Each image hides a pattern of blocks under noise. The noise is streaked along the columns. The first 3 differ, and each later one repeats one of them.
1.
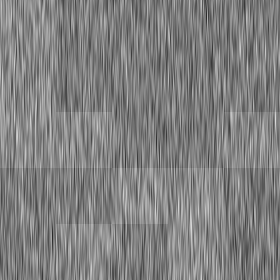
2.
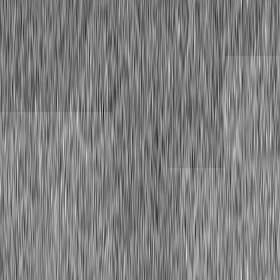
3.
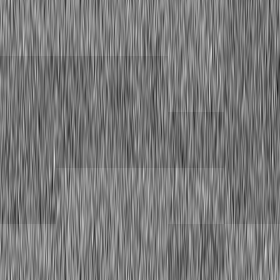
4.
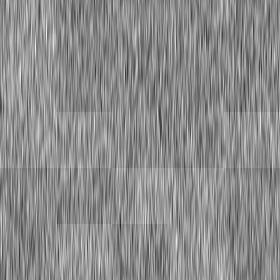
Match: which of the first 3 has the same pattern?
1
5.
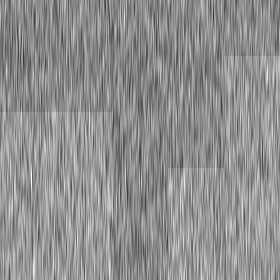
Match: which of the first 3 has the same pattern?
2
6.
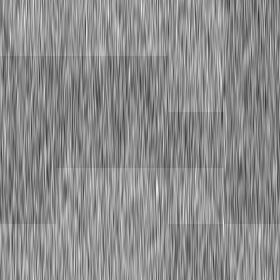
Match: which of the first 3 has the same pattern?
3
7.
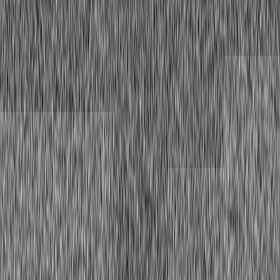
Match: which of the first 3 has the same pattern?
2
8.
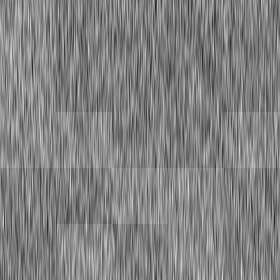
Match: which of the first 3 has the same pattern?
1
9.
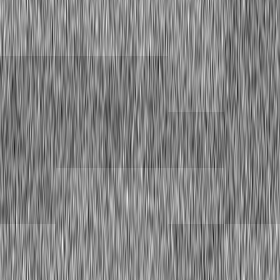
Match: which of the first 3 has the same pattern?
3
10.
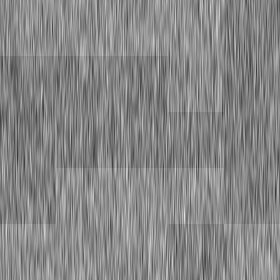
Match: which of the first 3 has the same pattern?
3
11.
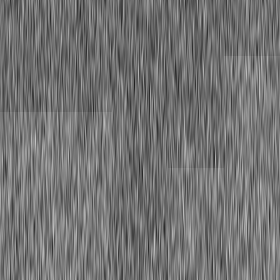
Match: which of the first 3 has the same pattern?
2
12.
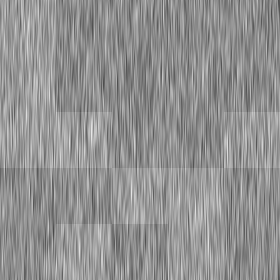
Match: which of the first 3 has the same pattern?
1
